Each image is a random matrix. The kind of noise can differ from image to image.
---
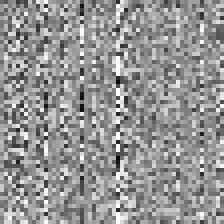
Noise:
columns of uneven size
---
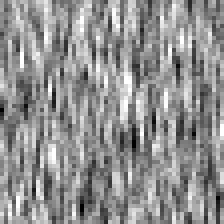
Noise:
streaked along the columns
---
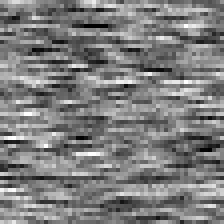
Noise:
streaked along the rows
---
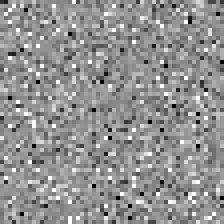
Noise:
heavy tails
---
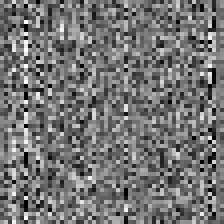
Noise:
columns of uneven size
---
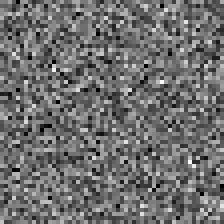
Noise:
independent entries
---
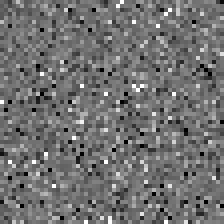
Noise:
heavy tails
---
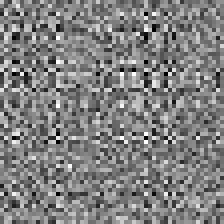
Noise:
low rank plus noise
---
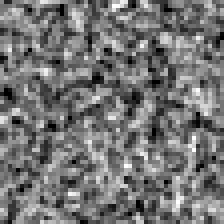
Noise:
blotchy
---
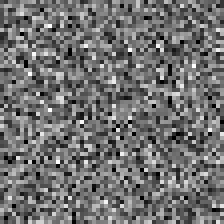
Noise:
independent entries
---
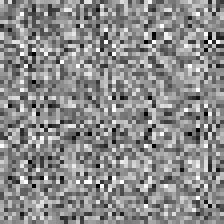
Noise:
low rank plus noise
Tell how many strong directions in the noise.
three or four
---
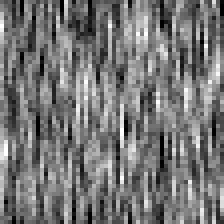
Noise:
streaked along the columns
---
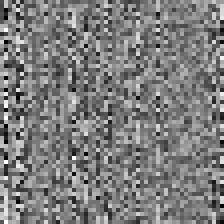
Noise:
columns of uneven size
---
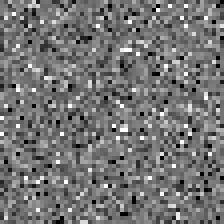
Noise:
heavy tails
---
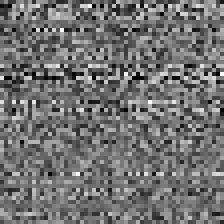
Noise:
rows of uneven size
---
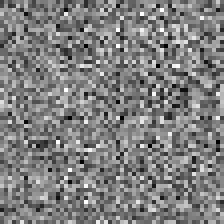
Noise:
low rank plus noise
